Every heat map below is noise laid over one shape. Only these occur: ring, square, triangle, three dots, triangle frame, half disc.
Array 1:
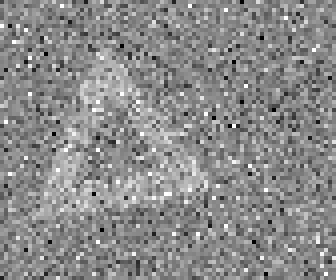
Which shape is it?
triangle frame
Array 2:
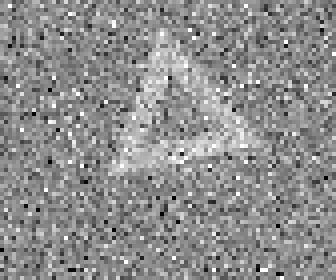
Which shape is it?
triangle frame
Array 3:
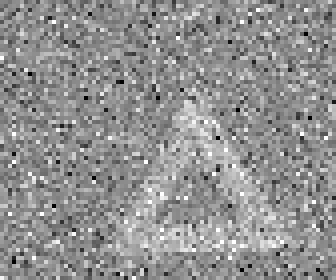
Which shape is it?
triangle frame
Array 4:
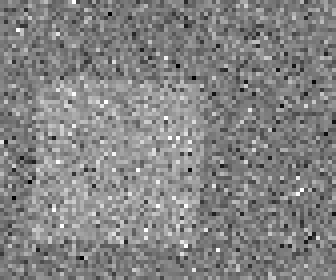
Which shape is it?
square
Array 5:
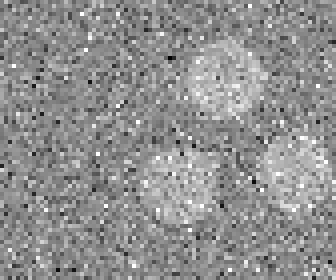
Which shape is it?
three dots
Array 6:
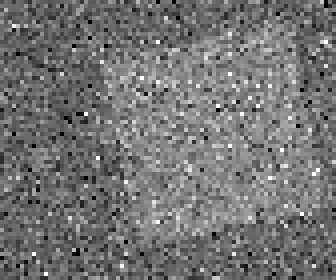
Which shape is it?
square
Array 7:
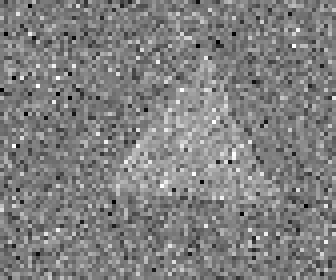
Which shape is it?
triangle
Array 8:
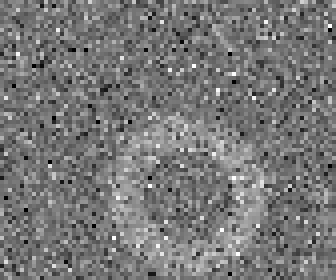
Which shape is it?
ring
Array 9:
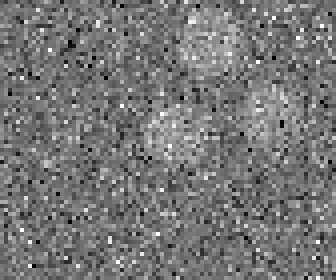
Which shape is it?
three dots
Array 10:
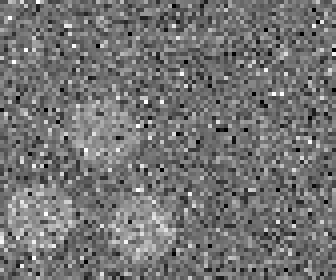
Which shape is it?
three dots
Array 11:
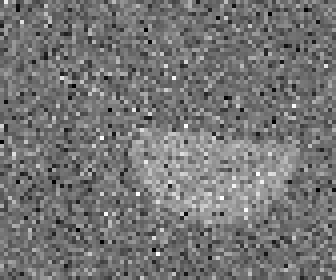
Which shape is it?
half disc
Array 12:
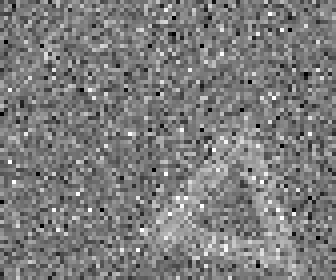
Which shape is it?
triangle frame
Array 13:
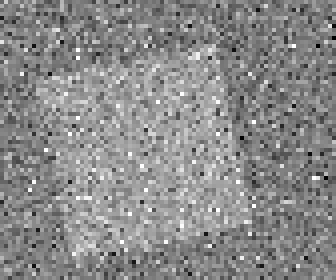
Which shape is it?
square
